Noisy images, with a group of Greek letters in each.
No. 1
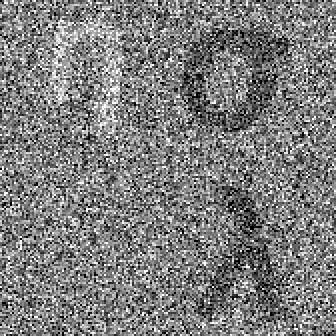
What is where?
top left: light eta; top right: dark sigma; bottom right: dark lambda
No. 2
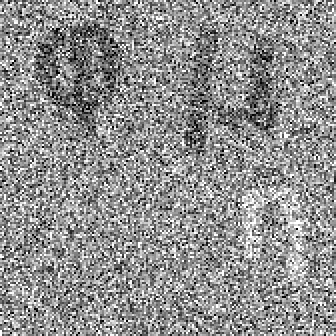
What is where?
top left: dark phi; top right: dark mu; bottom right: light eta
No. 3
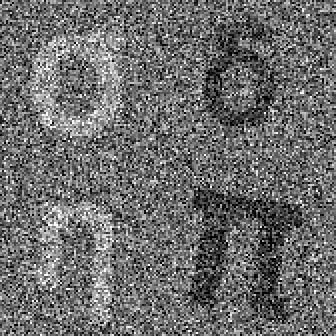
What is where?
top left: light sigma; top right: dark delta; bottom left: light eta; bottom right: dark pi
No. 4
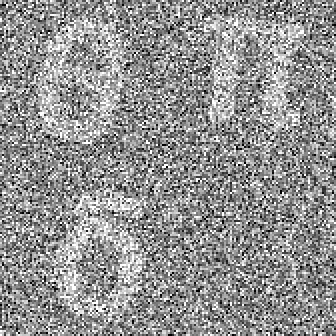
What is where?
top left: light theta; top right: light pi; bottom left: light delta
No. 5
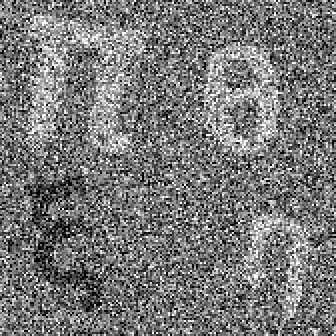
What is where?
top left: light pi; top right: light theta; bottom left: dark xi; bottom right: light eta
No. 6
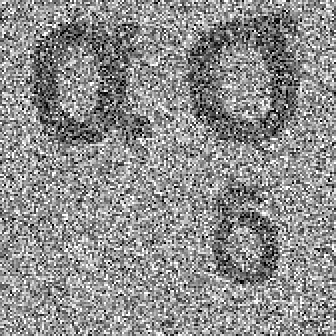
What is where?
top left: dark alpha; top right: dark sigma; bottom right: dark delta
